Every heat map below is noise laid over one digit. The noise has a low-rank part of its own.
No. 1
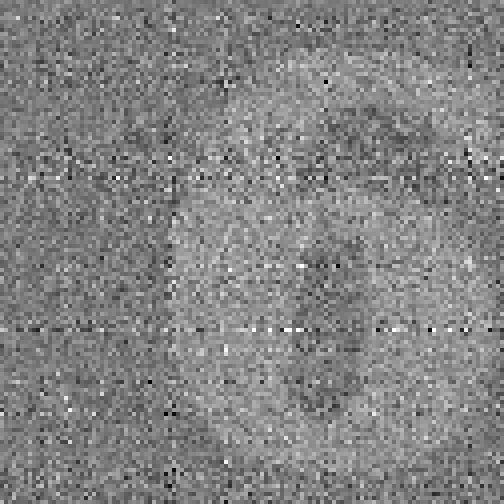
6
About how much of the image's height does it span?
nearly all
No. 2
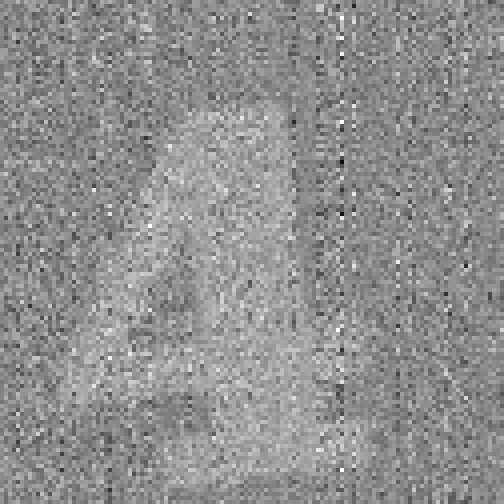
4
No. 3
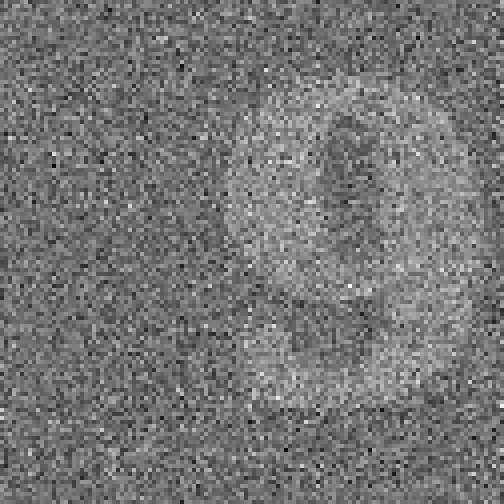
9
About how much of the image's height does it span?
two thirds
